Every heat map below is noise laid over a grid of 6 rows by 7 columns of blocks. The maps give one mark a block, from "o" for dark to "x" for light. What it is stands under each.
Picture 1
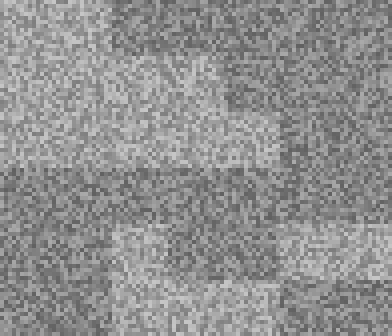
xxooooo
xxxxooo
xxxxxoo
ooooooo
ooxooxx
ooxxxoo
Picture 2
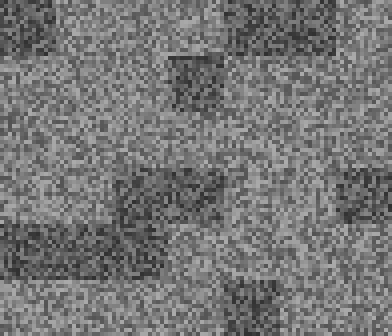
oxxxoox
xxxoxxx
xxxxxxx
xxooxxo
oooxxxx
xxxxoxx
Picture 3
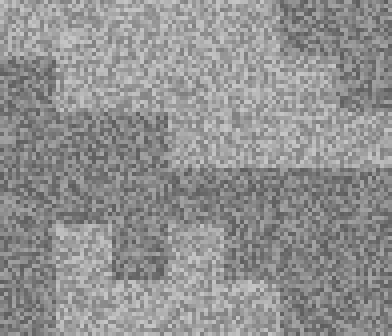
xxxxxoo
oxxxxxo
oooxxxx
ooooooo
oxoxooo
oxxxxoo
